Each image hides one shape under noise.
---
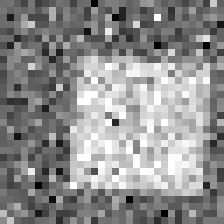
square
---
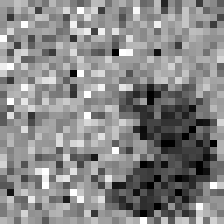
disc with a wedge cut out
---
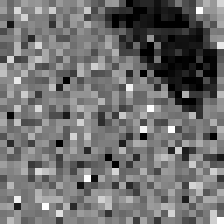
half disc
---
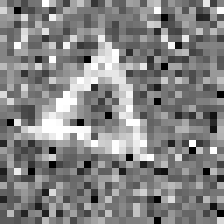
triangle frame
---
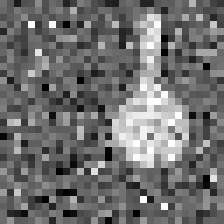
lollipop
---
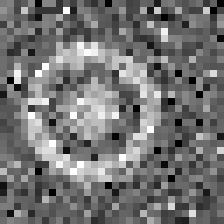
bullseye
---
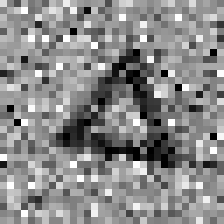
triangle frame
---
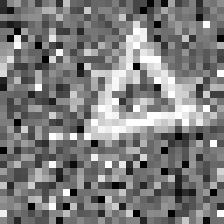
triangle frame
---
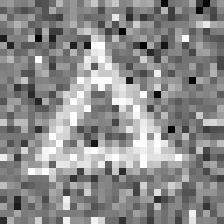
triangle frame
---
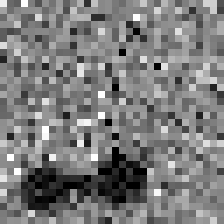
dumbbell
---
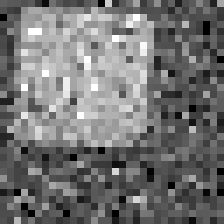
square
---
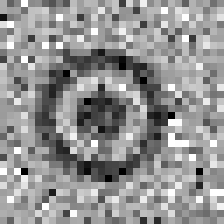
bullseye
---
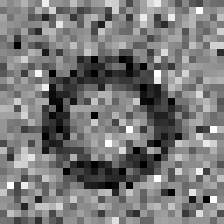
ring
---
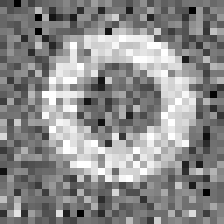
ring
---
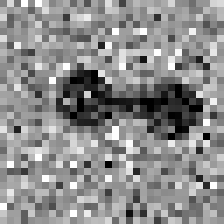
dumbbell
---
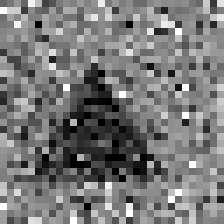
triangle
